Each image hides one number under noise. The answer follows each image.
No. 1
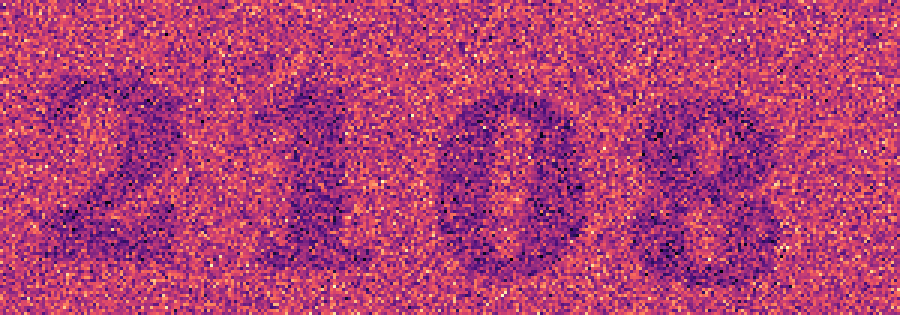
2108
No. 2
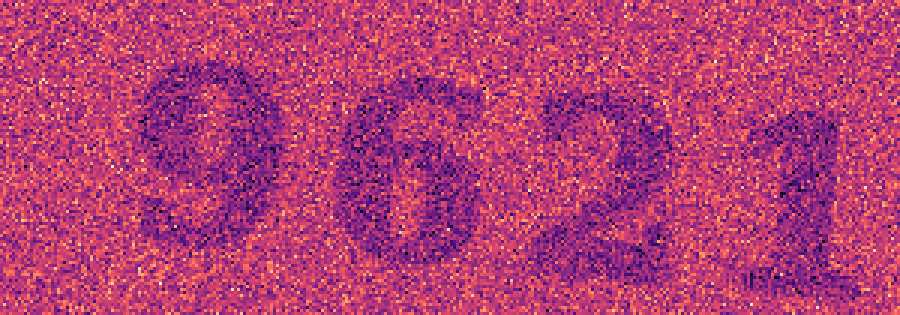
9621
